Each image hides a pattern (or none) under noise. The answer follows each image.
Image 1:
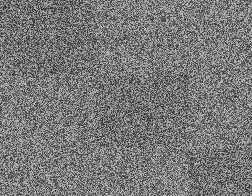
blocks along the diagonal
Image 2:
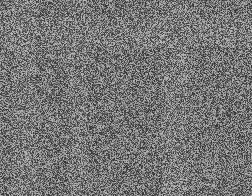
bands of rows crossing bands of columns
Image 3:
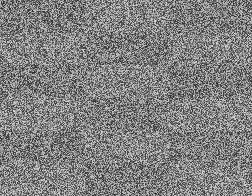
a checkerboard
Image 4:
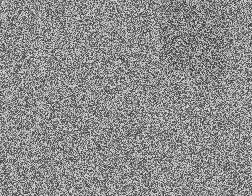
one block
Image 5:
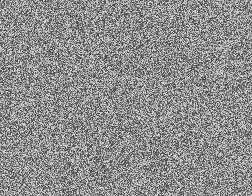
only noise
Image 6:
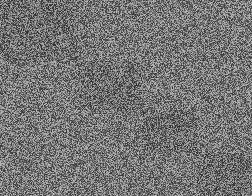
blocks along the diagonal
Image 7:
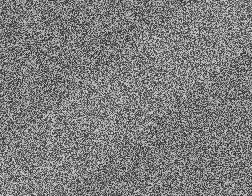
a diagonal band
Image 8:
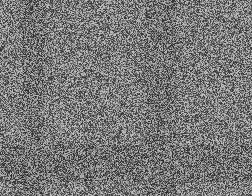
bands of rows crossing bands of columns
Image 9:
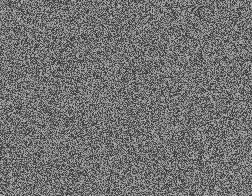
only noise
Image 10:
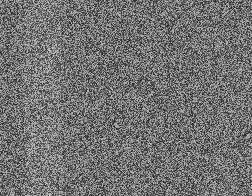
one band of columns
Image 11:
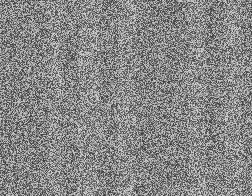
bands of columns
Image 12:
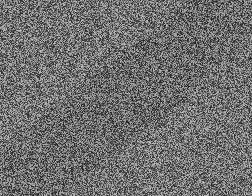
a diagonal band
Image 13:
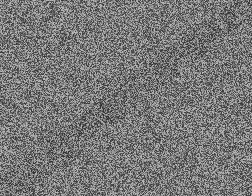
a diagonal band
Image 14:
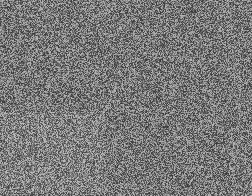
one block
